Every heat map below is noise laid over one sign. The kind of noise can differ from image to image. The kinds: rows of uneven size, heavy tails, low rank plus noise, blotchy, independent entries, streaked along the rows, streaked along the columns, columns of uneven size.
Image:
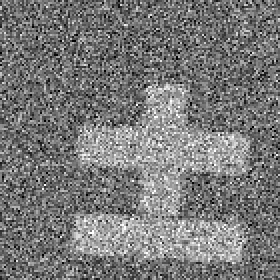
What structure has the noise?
independent entries
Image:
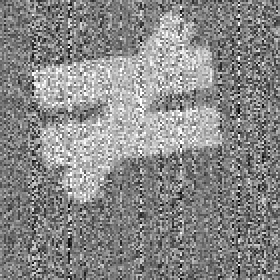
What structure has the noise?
columns of uneven size
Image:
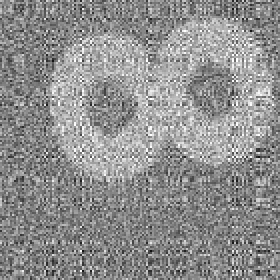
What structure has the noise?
low rank plus noise
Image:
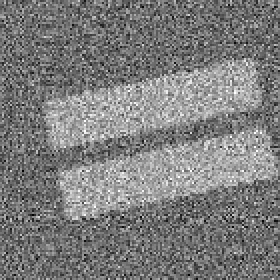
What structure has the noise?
low rank plus noise
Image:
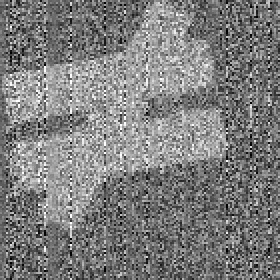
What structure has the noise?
columns of uneven size
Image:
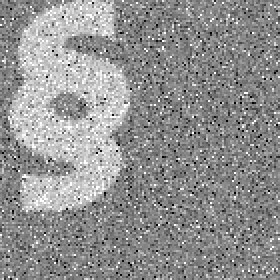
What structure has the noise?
heavy tails
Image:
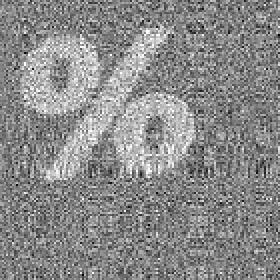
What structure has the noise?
low rank plus noise
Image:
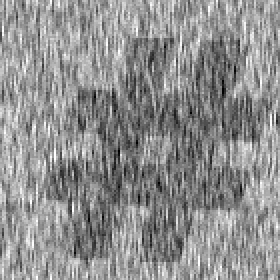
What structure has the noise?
streaked along the columns
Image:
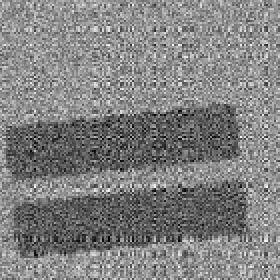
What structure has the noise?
low rank plus noise
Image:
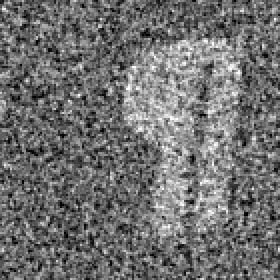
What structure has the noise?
blotchy
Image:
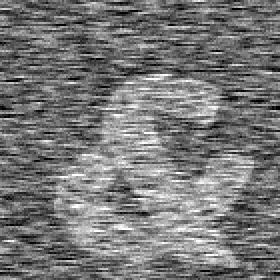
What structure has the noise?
streaked along the rows
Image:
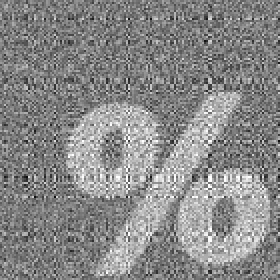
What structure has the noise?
low rank plus noise
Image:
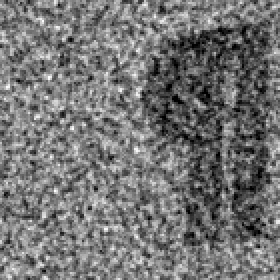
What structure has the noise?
blotchy
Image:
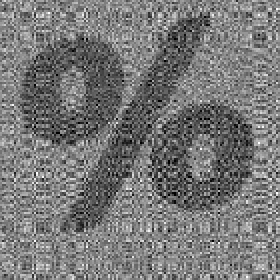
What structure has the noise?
low rank plus noise
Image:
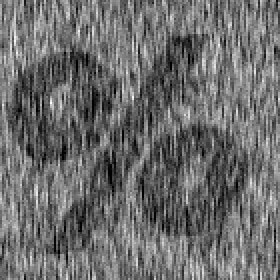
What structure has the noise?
streaked along the columns
